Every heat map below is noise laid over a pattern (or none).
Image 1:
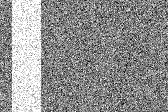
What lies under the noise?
one band of columns
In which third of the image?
left
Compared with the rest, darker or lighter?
lighter
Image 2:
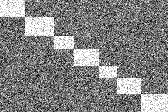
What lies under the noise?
blocks along the diagonal
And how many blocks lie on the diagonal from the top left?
7
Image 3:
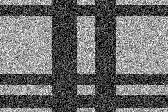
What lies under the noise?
bands of rows crossing bands of columns
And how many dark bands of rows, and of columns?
3 and 2
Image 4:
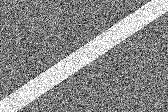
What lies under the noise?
a diagonal band
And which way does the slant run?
bottom left to top right
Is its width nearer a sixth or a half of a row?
a sixth
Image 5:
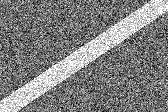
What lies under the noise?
a diagonal band
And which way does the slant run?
bottom left to top right
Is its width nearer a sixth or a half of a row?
a sixth
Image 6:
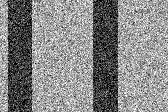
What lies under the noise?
bands of columns
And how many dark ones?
2
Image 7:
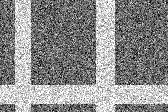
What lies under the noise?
bands of rows crossing bands of columns
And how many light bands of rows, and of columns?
1 and 2
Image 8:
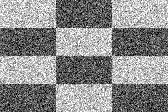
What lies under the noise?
a checkerboard
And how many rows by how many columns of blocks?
4 by 3
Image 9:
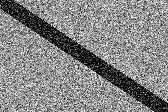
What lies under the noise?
a diagonal band
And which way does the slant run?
top left to bottom right
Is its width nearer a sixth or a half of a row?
a sixth
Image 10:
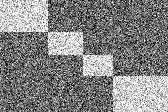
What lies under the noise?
blocks along the diagonal
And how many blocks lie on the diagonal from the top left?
4
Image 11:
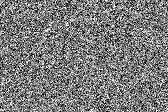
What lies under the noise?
only noise
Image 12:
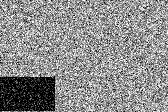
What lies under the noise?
one block
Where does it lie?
bottom left
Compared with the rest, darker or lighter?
darker
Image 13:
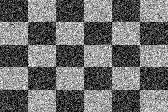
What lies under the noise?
a checkerboard
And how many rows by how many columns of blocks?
5 by 6
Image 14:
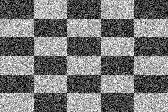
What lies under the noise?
a checkerboard
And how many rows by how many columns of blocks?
6 by 5
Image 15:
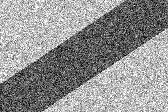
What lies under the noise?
a diagonal band
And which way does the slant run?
bottom left to top right
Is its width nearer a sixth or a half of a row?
a half
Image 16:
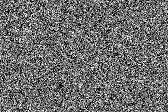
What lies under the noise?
only noise
